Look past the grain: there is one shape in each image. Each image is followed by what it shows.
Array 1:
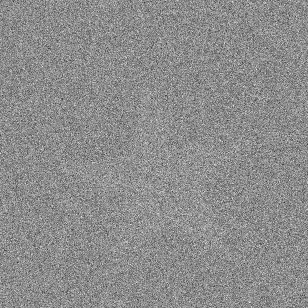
star
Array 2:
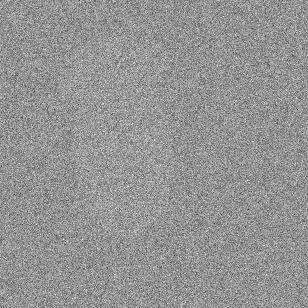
footprint
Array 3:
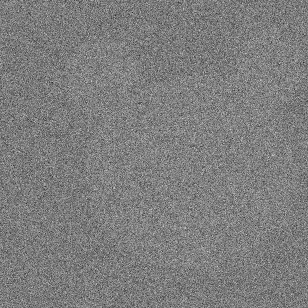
bear's head
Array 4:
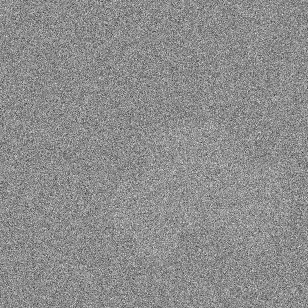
car
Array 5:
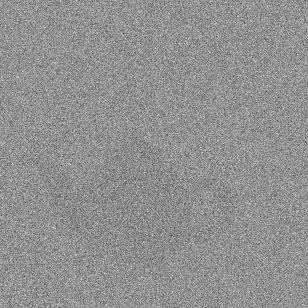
teapot
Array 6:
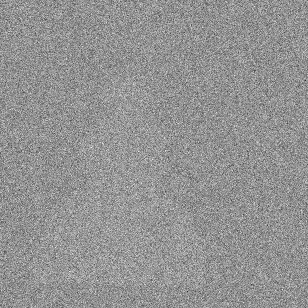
chess pawn
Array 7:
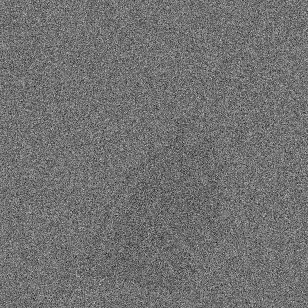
chess knight
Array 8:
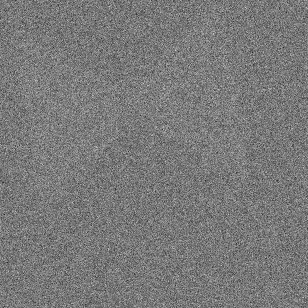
bow tie
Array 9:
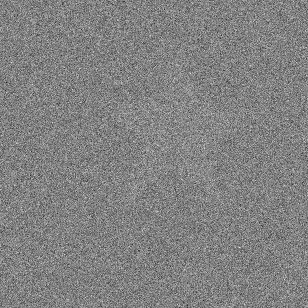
star
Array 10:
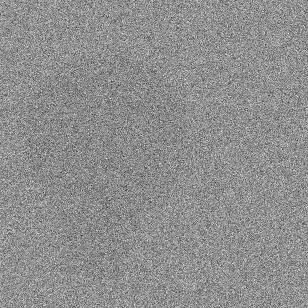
light bulb
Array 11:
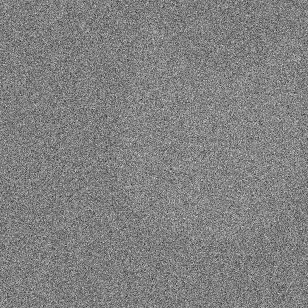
cat's head
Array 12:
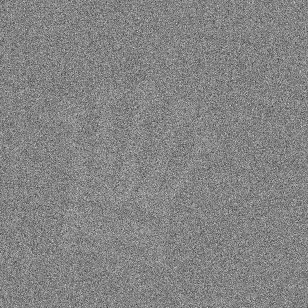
chess queen
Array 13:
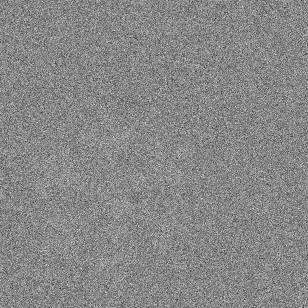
snowflake
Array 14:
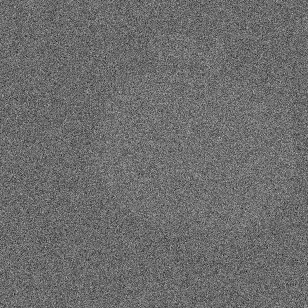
apple
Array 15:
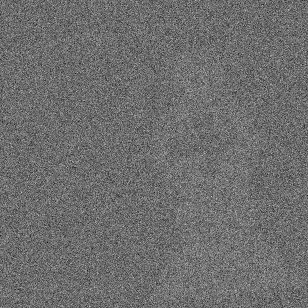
chess bishop
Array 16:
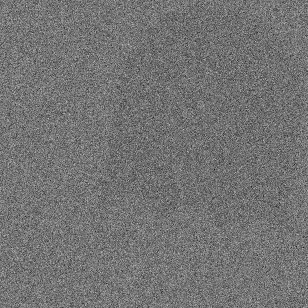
ghost
